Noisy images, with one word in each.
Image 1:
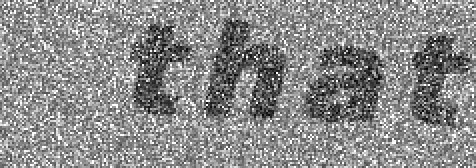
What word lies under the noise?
that
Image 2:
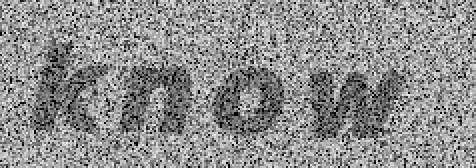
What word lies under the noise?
know
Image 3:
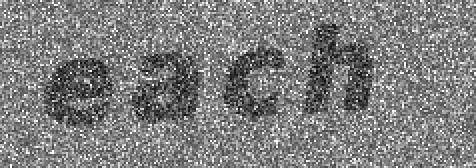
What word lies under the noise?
each
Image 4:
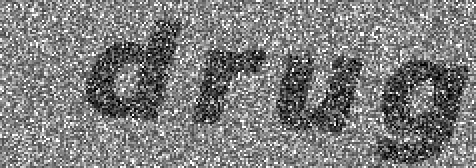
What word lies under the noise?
drug
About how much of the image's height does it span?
nearly all
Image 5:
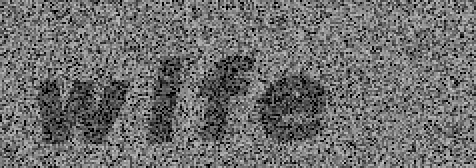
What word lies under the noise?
wife
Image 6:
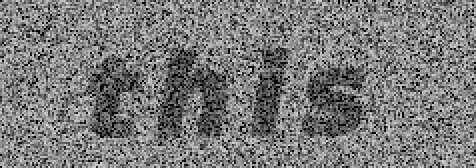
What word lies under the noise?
this
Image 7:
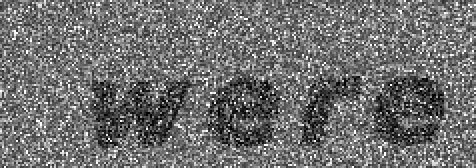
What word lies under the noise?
were
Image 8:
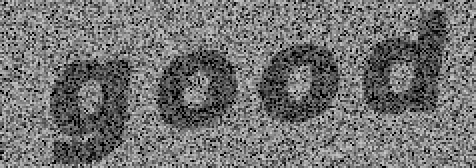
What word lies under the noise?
good
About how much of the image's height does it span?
nearly all
